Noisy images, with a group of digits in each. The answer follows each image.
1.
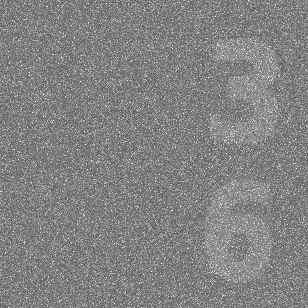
top right: 3; bottom right: 6
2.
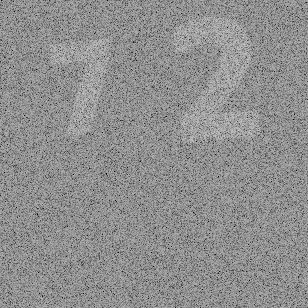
top left: 7; top right: 2
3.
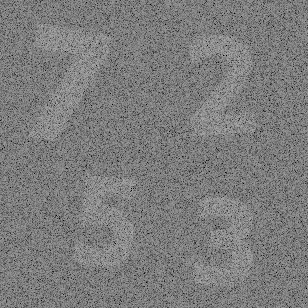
top left: 7; top right: 2; bottom left: 5; bottom right: 3
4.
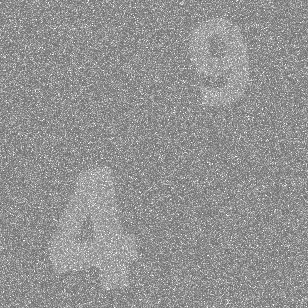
top right: 9; bottom left: 4
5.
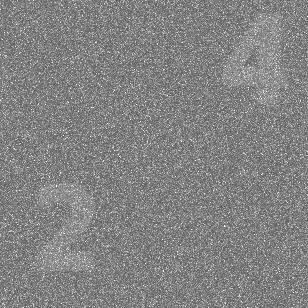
top right: 4; bottom left: 2
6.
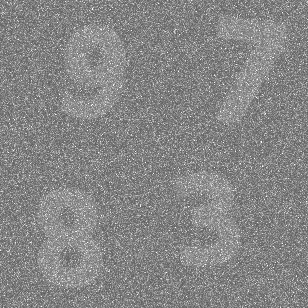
top left: 9; top right: 7; bottom left: 8; bottom right: 3
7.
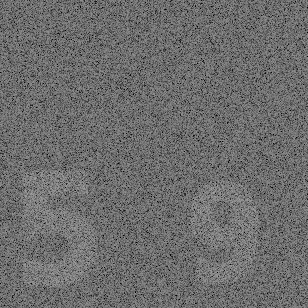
bottom left: 5; bottom right: 9
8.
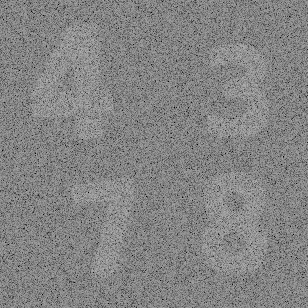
top left: 4; top right: 3; bottom left: 7; bottom right: 8
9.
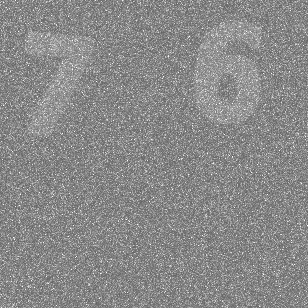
top left: 7; top right: 6
